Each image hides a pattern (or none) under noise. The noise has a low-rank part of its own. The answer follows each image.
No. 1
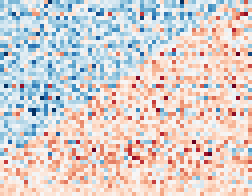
a sharp edge
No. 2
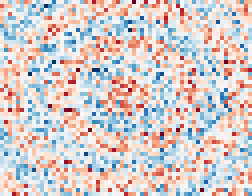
rings round one point
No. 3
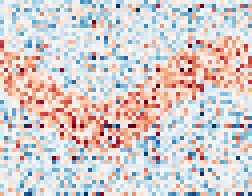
a wavy band
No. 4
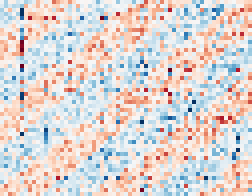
diagonal stripes
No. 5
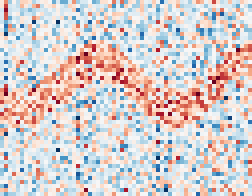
a wavy band
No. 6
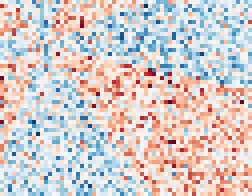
spokes from one point
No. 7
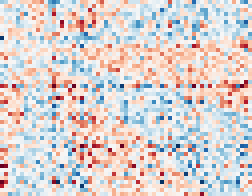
spokes from one point
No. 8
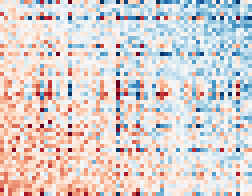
a smooth slope
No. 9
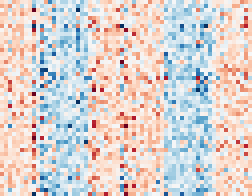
vertical stripes
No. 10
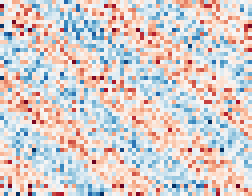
diagonal stripes
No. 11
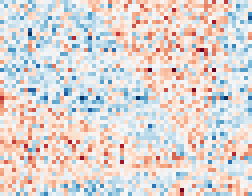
spokes from one point
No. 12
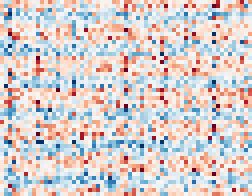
horizontal stripes
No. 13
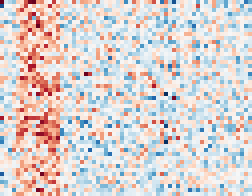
one vertical stripe
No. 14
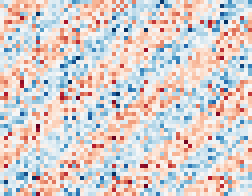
diagonal stripes
